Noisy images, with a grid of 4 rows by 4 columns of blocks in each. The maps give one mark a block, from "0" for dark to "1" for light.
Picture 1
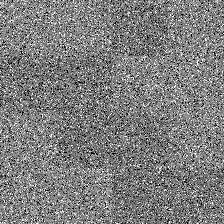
1101
0011
1001
1100
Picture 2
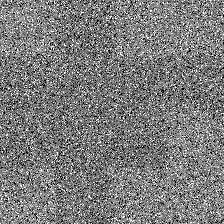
1011
0000
0001
1011
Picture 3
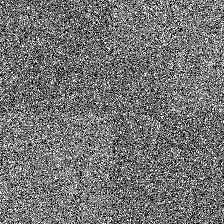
0011
0001
1100
1100
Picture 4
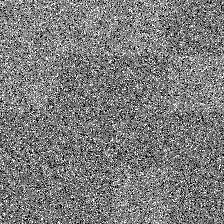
1110
1001
0000
0010
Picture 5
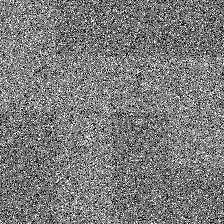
1000
1111
0101
0100
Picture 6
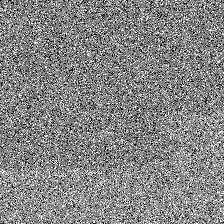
0000
0000
0001
1111
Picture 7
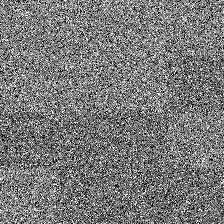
1111
1110
0001
1000
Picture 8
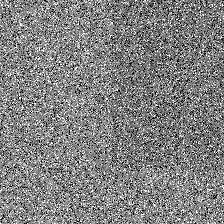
1100
1100
1100
1111
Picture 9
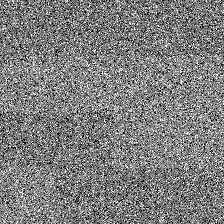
0000
1111
0011
1000
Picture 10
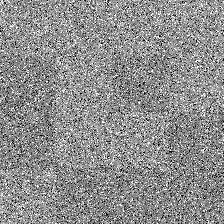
1111
0101
0110
1000
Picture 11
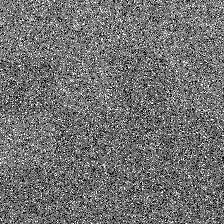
1111
0101
1000
0000
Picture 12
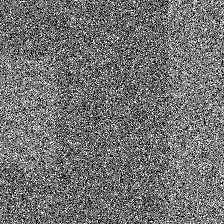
0001
1001
1001
0001
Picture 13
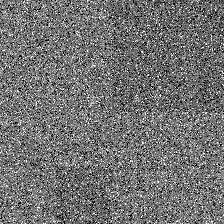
1100
1100
1111
1011
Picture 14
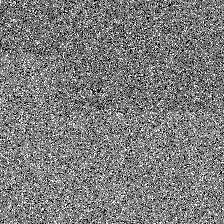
0000
1000
1111
1111
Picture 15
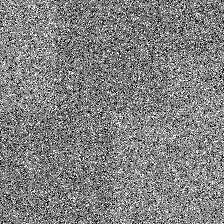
1000
1001
0011
0011
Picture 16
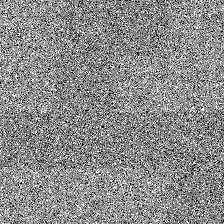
1001
1011
0000
1110
